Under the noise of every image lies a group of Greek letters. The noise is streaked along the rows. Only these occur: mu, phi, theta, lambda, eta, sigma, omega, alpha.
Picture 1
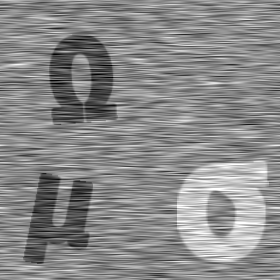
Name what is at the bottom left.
mu
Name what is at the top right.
nothing
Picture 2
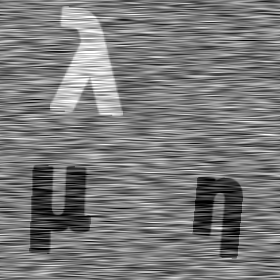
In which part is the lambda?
top left
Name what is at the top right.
nothing
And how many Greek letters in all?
3
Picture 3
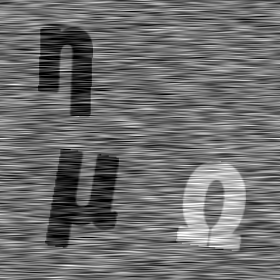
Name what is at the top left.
eta
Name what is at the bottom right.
omega
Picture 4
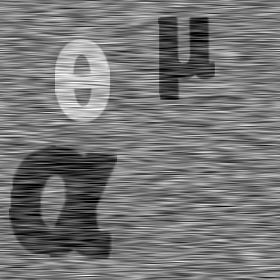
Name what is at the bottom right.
nothing
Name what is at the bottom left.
alpha
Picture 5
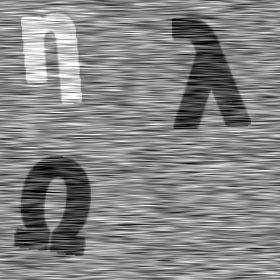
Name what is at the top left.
eta
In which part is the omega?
bottom left
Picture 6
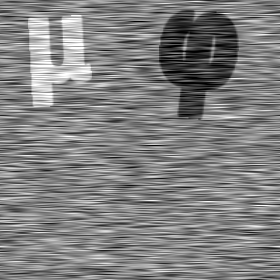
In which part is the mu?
top left
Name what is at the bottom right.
nothing
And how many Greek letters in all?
2
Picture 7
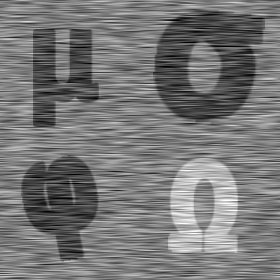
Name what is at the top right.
sigma
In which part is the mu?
top left
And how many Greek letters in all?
4
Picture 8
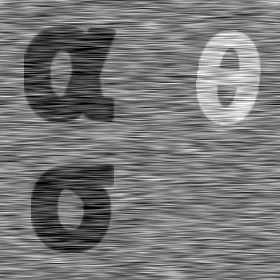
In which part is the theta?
top right
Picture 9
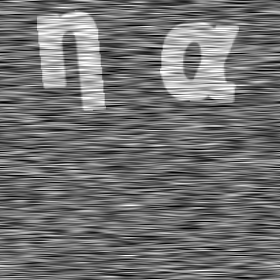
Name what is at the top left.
eta
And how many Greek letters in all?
2
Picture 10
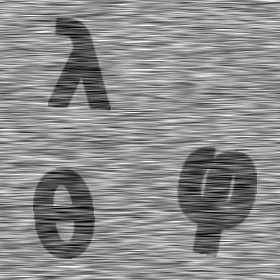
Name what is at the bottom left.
theta
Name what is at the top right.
nothing
